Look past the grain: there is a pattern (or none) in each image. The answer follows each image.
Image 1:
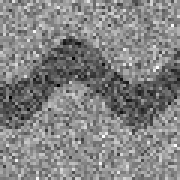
a wavy band
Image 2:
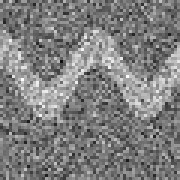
a wavy band
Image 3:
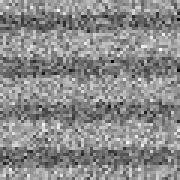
horizontal stripes
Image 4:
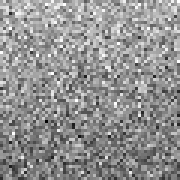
a smooth slope
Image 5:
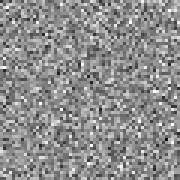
only noise
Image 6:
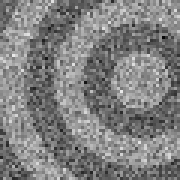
rings round one point
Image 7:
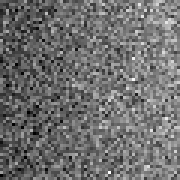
a smooth slope
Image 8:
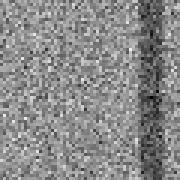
one vertical stripe
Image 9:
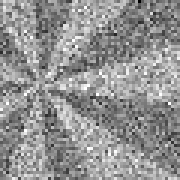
spokes from one point
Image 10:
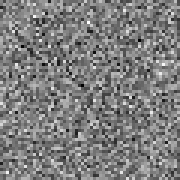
only noise
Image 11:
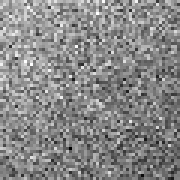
a smooth slope
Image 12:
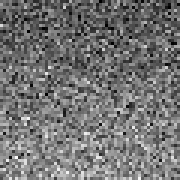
a smooth slope
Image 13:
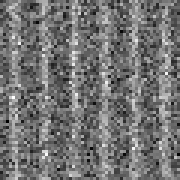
vertical stripes
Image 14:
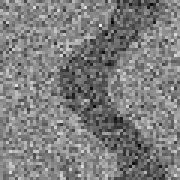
a wavy band
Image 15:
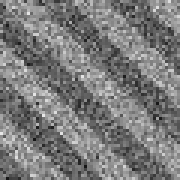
diagonal stripes
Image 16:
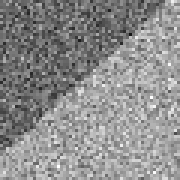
a sharp edge
